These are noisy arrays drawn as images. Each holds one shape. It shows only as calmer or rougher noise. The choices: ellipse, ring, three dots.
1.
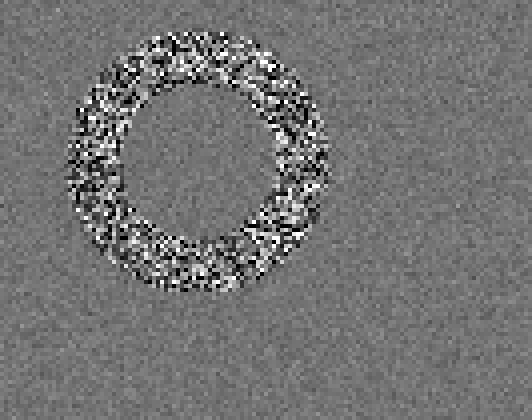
ring
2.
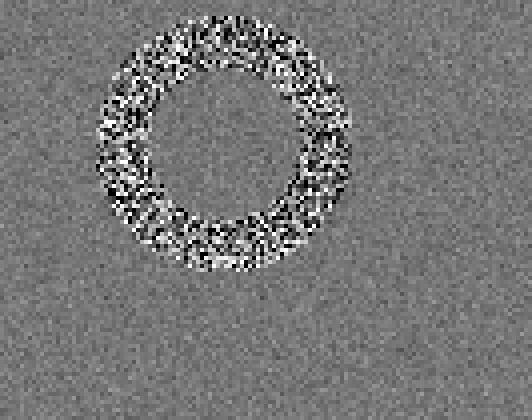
ring
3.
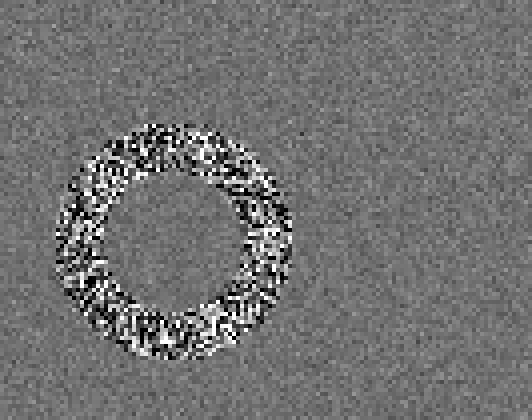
ring
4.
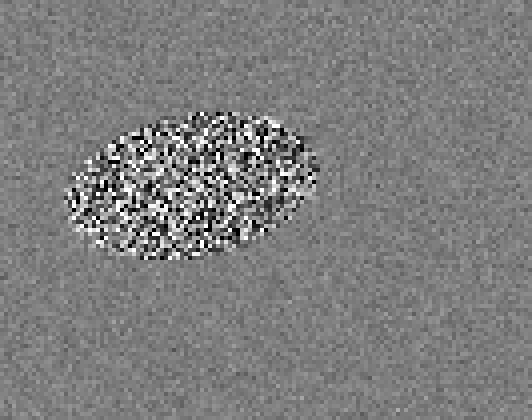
ellipse
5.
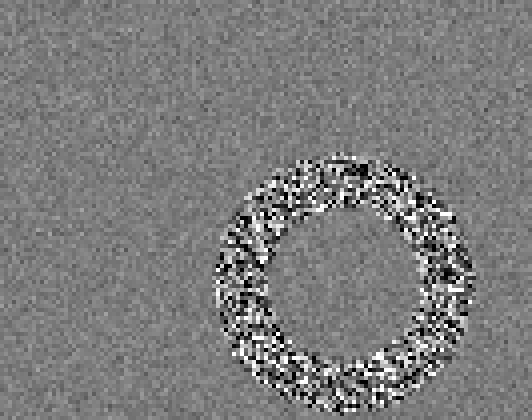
ring
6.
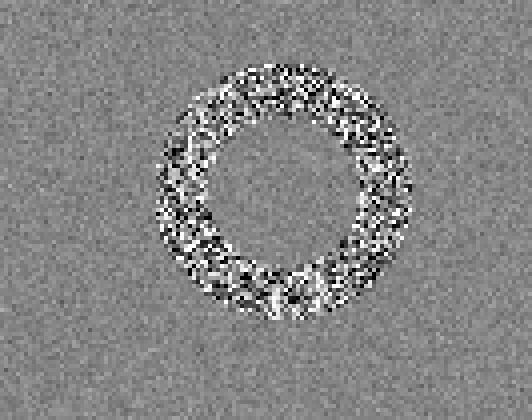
ring
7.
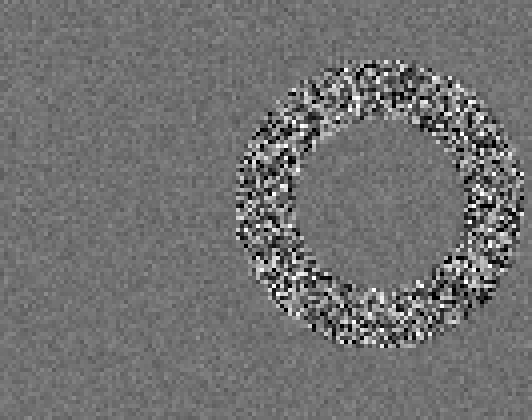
ring
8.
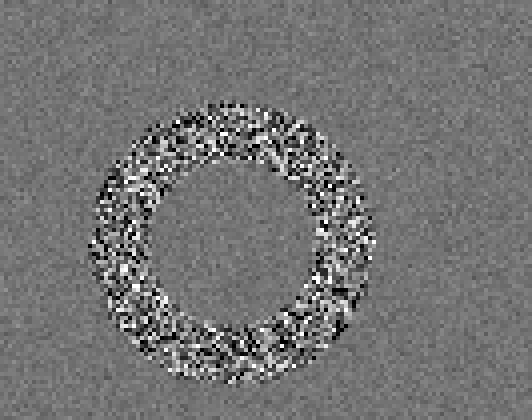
ring
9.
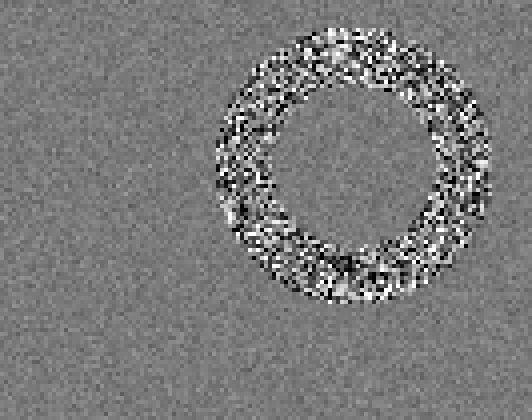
ring
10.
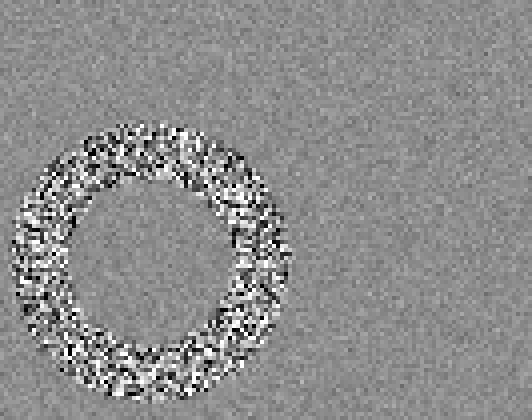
ring
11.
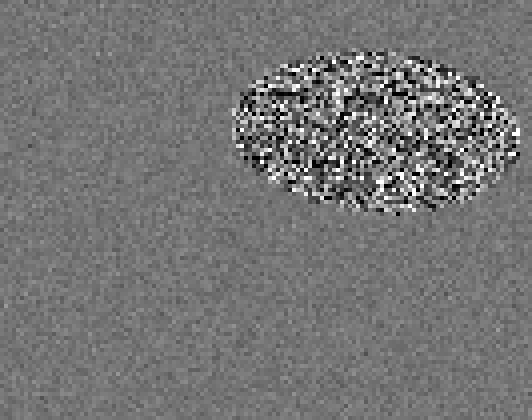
ellipse
